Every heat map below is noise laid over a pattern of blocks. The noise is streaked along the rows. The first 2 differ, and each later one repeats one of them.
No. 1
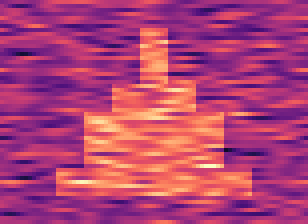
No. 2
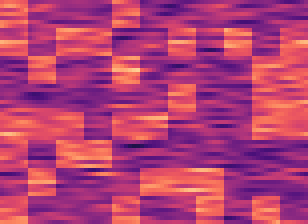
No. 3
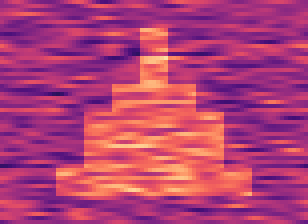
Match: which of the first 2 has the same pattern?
1
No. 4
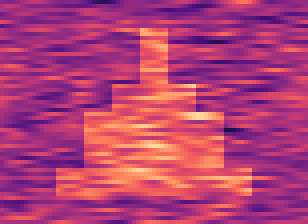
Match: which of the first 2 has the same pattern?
1
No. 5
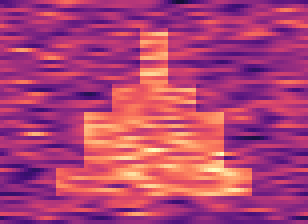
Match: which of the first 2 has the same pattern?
1
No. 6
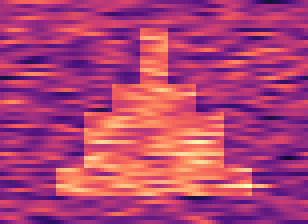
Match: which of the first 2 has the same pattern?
1
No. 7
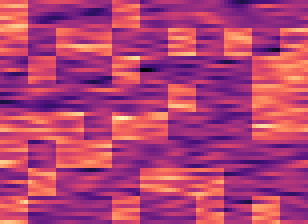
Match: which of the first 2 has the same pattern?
2
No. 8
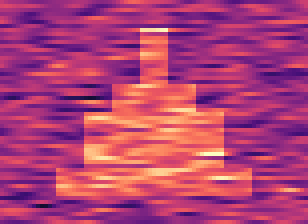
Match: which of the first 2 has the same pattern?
1
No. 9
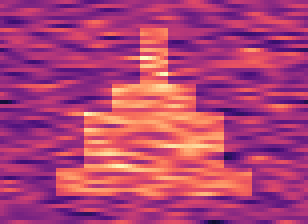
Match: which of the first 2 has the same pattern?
1
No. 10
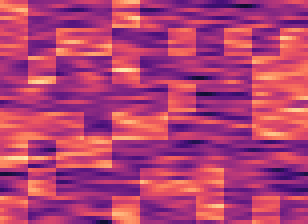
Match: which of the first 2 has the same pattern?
2
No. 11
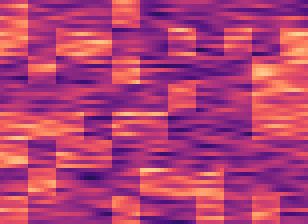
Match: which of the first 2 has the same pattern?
2
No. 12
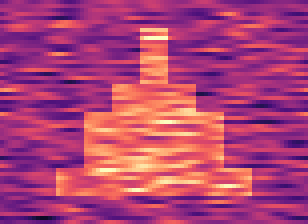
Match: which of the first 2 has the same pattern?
1
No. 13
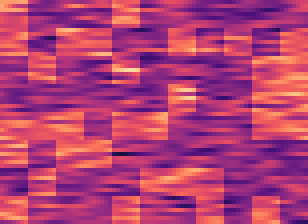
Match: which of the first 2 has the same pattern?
2
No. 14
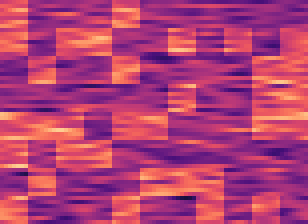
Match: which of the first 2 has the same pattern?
2
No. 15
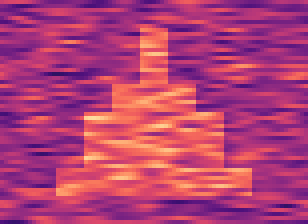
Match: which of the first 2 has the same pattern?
1
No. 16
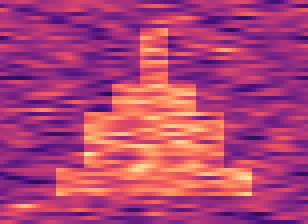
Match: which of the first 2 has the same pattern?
1
